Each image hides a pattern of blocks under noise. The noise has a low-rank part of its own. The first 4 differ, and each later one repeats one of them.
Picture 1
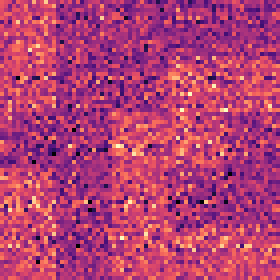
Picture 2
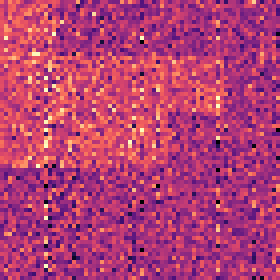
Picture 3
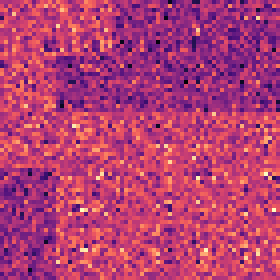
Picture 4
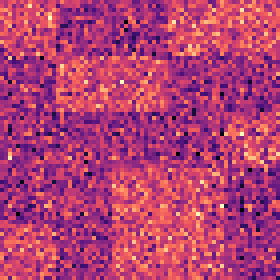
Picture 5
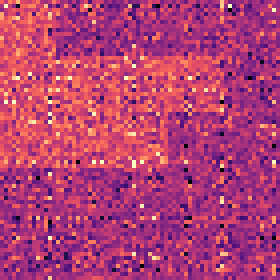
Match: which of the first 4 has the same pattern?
2
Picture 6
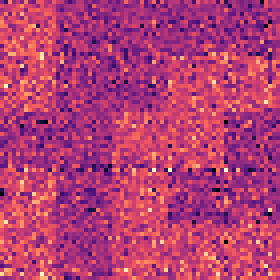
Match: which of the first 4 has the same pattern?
1
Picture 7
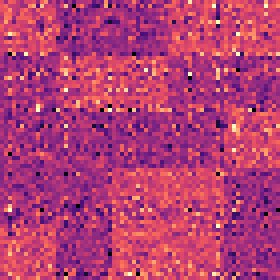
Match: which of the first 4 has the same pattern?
4
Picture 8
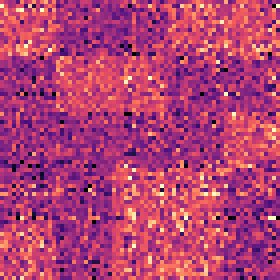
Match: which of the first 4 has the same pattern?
4
